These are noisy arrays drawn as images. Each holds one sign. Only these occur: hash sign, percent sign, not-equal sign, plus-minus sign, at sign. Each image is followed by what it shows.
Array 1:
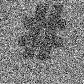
dark hash sign
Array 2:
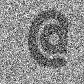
dark at sign
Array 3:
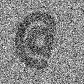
dark at sign
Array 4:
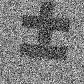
dark plus-minus sign
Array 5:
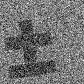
dark plus-minus sign
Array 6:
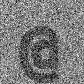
dark at sign
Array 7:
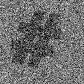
dark hash sign
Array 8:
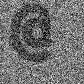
dark at sign
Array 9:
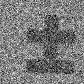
dark plus-minus sign
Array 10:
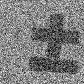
dark plus-minus sign
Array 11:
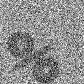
dark percent sign
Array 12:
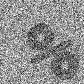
dark percent sign
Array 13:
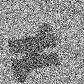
dark not-equal sign
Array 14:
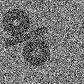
dark percent sign
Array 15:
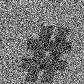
dark hash sign
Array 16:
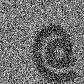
dark at sign
